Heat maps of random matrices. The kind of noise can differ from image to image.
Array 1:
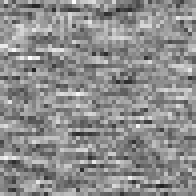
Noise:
streaked along the rows
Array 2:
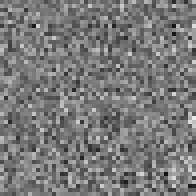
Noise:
low rank plus noise
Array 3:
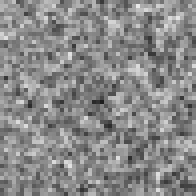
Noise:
blotchy
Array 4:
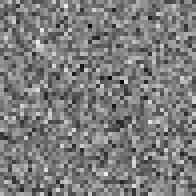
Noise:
independent entries
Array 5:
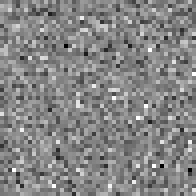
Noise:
heavy tails
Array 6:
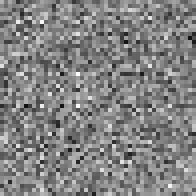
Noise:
low rank plus noise
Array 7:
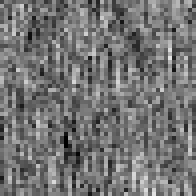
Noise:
streaked along the columns
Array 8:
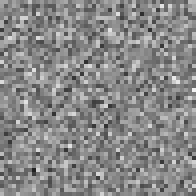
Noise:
independent entries
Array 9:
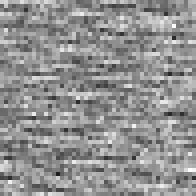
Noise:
streaked along the rows
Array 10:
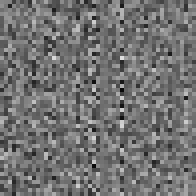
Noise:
columns of uneven size
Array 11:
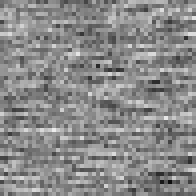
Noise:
streaked along the rows
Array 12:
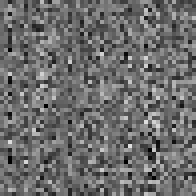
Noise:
columns of uneven size
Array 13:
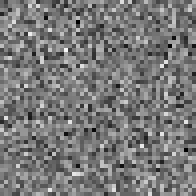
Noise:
independent entries
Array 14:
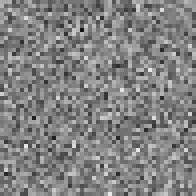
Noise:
independent entries
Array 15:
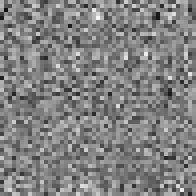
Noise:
low rank plus noise
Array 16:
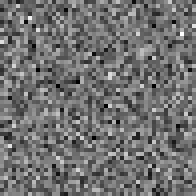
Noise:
independent entries
